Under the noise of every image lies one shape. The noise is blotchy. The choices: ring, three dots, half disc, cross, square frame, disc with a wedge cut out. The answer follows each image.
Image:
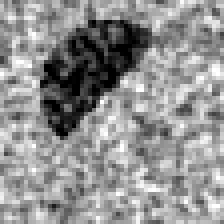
half disc
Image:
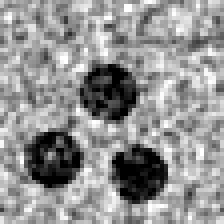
three dots
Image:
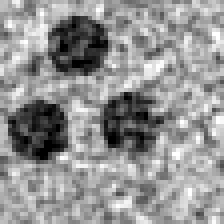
three dots
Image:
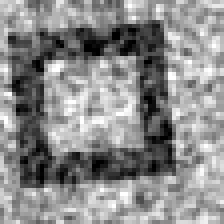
square frame
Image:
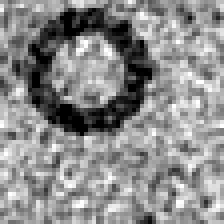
ring
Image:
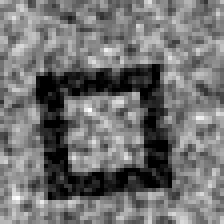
square frame
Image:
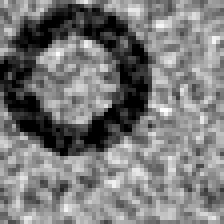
ring
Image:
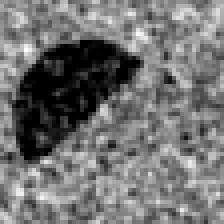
half disc
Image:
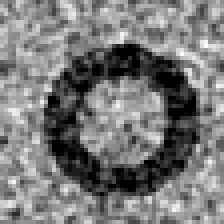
ring
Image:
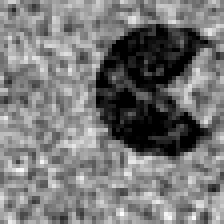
disc with a wedge cut out
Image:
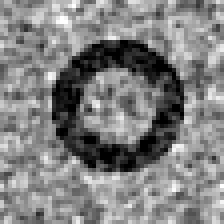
ring
